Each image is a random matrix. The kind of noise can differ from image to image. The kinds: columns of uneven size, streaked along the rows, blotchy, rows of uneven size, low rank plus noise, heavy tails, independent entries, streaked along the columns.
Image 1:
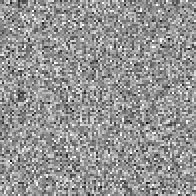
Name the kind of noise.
low rank plus noise
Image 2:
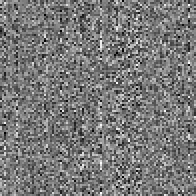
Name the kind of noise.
columns of uneven size
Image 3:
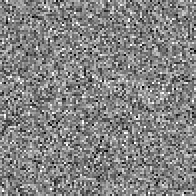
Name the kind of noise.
independent entries
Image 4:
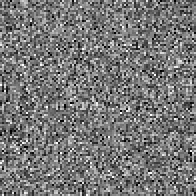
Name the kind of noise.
low rank plus noise
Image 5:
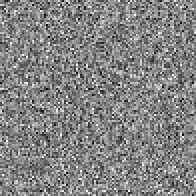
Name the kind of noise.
low rank plus noise
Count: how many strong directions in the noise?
five to eight
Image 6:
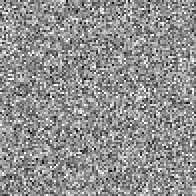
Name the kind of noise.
independent entries
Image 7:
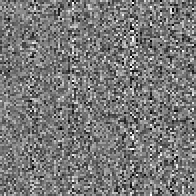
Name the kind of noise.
columns of uneven size
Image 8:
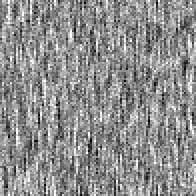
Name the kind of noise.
streaked along the columns
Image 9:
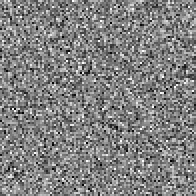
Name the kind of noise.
independent entries
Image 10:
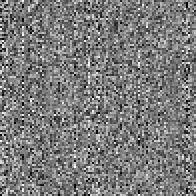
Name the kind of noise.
columns of uneven size
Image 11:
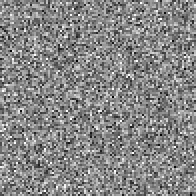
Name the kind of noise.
independent entries
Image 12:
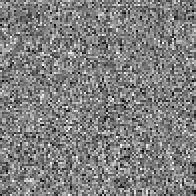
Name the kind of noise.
low rank plus noise
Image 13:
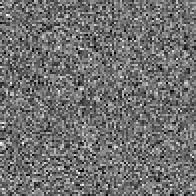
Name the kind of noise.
low rank plus noise
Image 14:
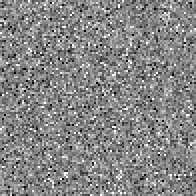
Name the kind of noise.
heavy tails
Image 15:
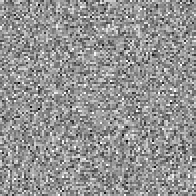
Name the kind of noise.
low rank plus noise
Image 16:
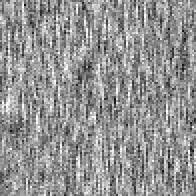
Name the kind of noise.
streaked along the columns
